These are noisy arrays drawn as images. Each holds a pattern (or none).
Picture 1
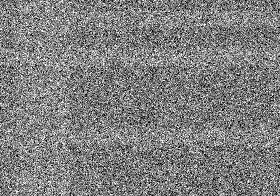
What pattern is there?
bands of rows crossing bands of columns
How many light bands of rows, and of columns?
3 and 1
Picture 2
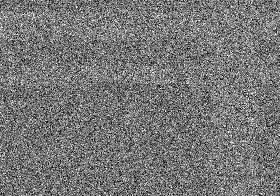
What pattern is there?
bands of rows crossing bands of columns
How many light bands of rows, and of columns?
2 and 1
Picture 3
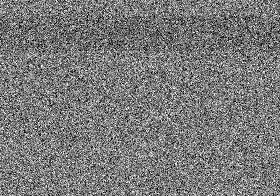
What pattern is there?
one band of rows
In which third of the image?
top
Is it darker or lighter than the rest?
darker
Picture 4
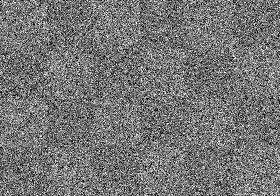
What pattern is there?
a checkerboard
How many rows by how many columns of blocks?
4 by 6
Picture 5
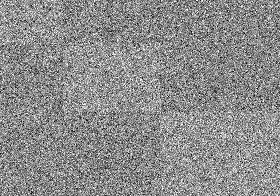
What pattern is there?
blocks along the diagonal
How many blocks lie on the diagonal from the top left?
3
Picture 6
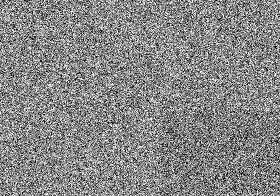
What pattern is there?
one block
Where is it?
bottom right
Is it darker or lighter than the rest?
darker
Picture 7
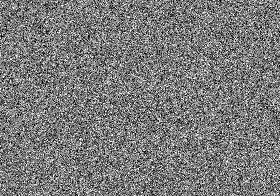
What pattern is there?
only noise
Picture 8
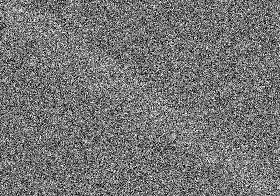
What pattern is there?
a diagonal band
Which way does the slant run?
top left to bottom right
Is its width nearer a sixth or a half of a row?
a sixth
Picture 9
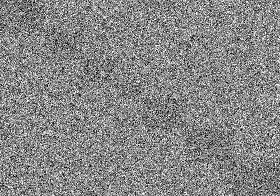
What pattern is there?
blocks along the diagonal
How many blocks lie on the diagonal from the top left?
7
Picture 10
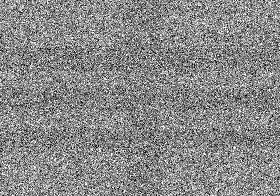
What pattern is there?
bands of rows crossing bands of columns
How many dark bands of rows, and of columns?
3 and 1
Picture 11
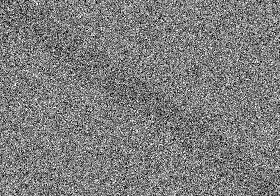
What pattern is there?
a diagonal band
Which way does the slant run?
top left to bottom right
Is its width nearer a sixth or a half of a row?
a sixth
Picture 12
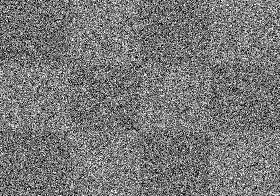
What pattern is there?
a checkerboard
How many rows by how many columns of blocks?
3 by 4
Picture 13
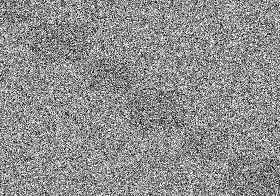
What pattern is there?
blocks along the diagonal
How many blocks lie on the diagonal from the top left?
6
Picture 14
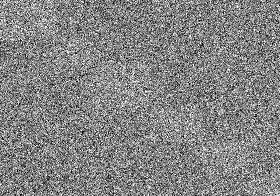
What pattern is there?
blocks along the diagonal
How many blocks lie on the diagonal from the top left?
6
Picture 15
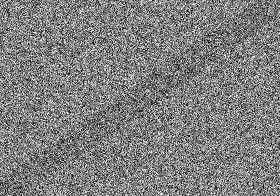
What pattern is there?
a diagonal band
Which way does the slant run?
bottom left to top right
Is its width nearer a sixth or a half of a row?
a sixth
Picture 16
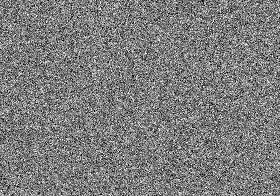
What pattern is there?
only noise
